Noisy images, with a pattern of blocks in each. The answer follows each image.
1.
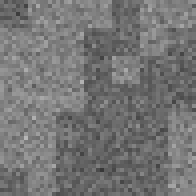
no symmetry
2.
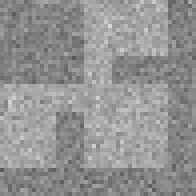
mirrored about the diagonal from the top left
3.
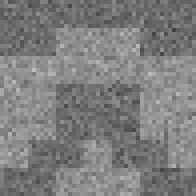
left and right mirror each other
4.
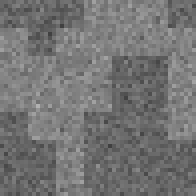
no symmetry
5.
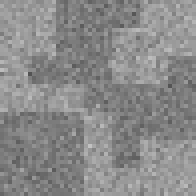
mirrored about the diagonal from the bottom left
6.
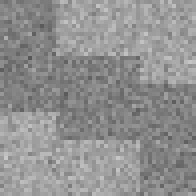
the same after a half turn
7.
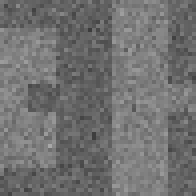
top and bottom mirror each other
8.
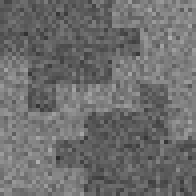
the same after a half turn
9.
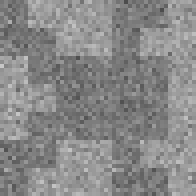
top and bottom mirror each other
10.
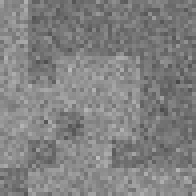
mirrored about the diagonal from the bottom left
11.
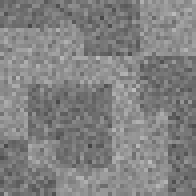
mirrored about the diagonal from the bottom left
